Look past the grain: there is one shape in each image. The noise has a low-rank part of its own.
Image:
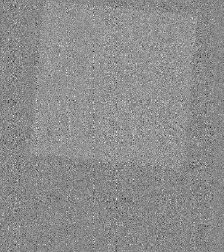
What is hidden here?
light square
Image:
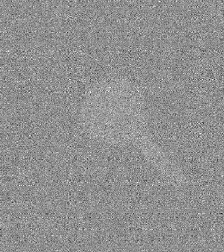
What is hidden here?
light lollipop
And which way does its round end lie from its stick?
up and left
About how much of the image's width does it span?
half
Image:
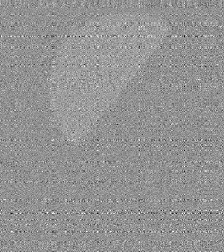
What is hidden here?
light half disc
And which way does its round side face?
up and left
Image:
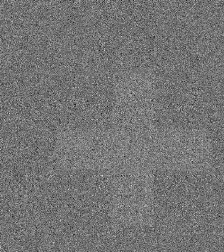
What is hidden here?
light cross
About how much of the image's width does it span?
two thirds
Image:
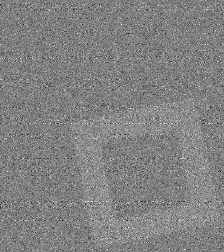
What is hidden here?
light square frame
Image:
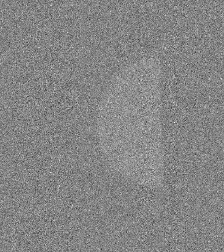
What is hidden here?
light half disc
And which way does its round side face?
left
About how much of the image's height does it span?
half
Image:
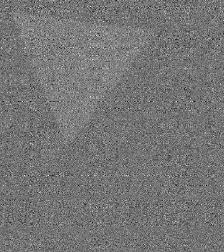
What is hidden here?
light triangle
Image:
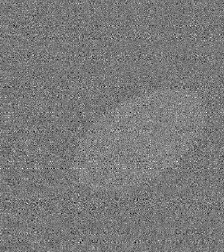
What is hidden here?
light ellipse
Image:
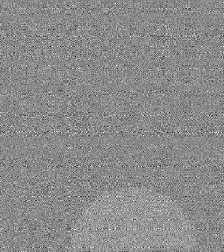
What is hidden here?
light half disc
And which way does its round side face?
up
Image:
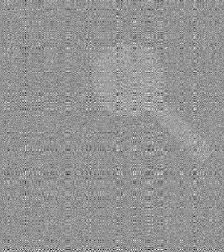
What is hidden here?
light lollipop
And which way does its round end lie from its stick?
up and left
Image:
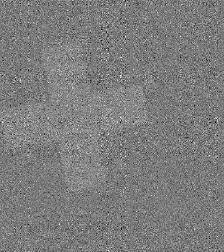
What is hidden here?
light cross
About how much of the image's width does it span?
two thirds
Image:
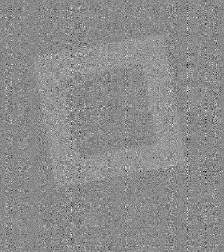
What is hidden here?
light square frame
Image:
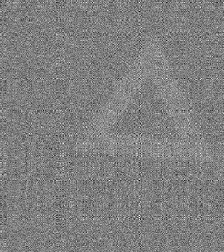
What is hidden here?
light triangle frame
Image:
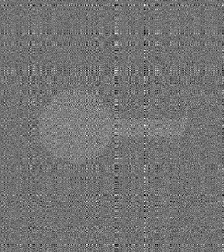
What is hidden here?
light lollipop
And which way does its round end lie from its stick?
left
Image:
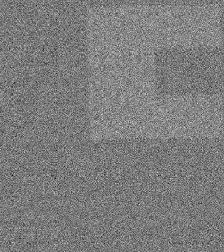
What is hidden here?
light square with a notch
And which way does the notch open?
right
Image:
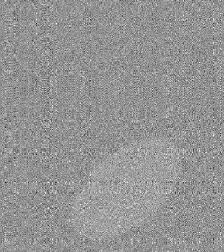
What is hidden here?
light ellipse
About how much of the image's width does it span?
half
